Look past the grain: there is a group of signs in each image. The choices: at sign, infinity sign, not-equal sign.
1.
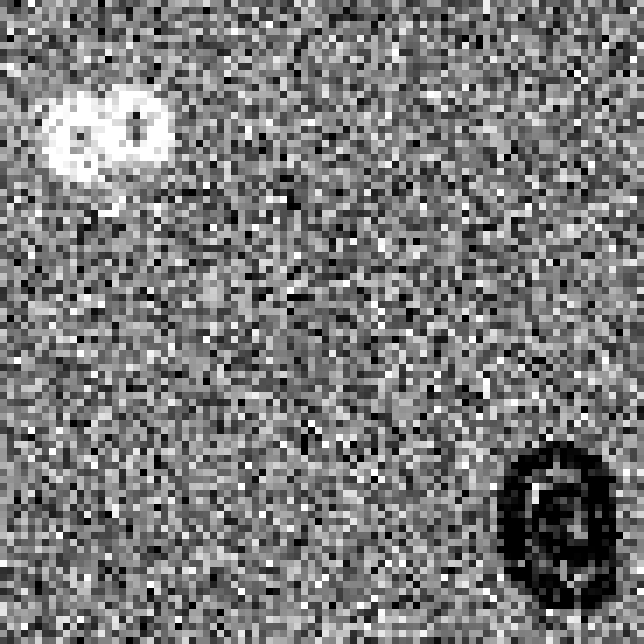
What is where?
top left: light infinity sign; bottom right: dark at sign
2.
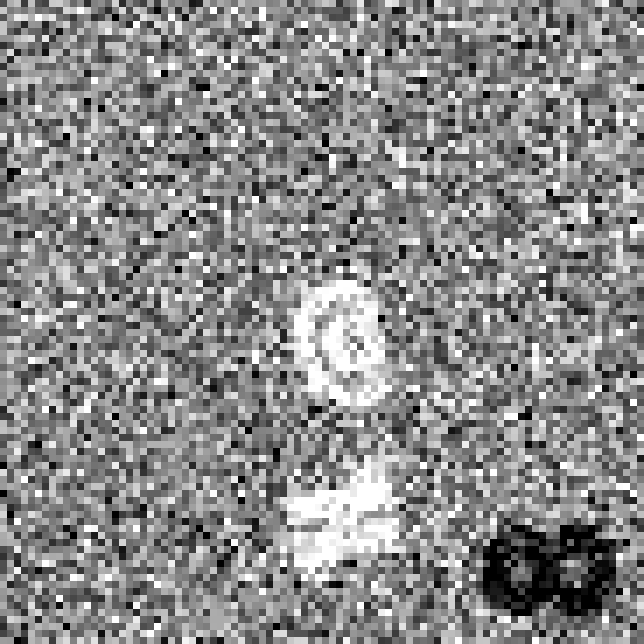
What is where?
centre: light at sign; bottom middle: light not-equal sign; bottom right: dark infinity sign
